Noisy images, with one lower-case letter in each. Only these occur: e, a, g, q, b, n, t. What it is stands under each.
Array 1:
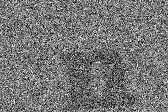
n
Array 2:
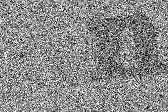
n
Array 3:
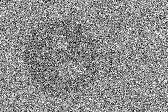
e
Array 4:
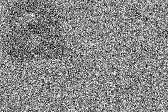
a
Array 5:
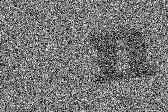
n
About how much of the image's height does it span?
half
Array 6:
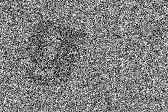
g
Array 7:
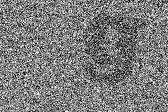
g
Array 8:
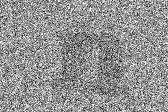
n
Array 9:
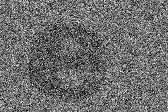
e
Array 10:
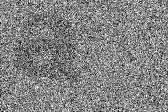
a
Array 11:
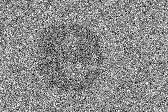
e
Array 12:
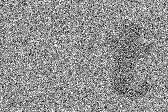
t
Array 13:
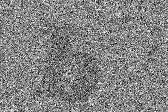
b
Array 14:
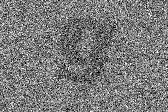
g
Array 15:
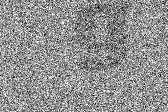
g
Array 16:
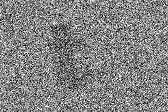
t
